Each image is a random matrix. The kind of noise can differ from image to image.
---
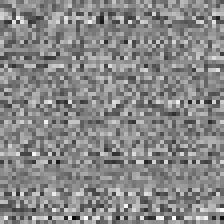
rows of uneven size
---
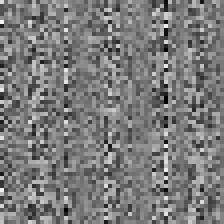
columns of uneven size
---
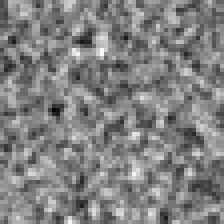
blotchy
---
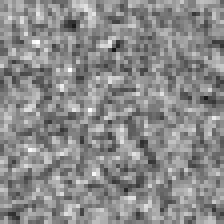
blotchy
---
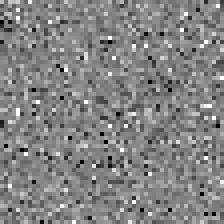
heavy tails
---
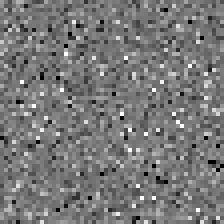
heavy tails
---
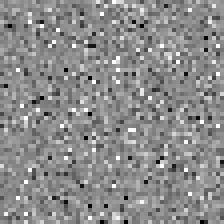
heavy tails
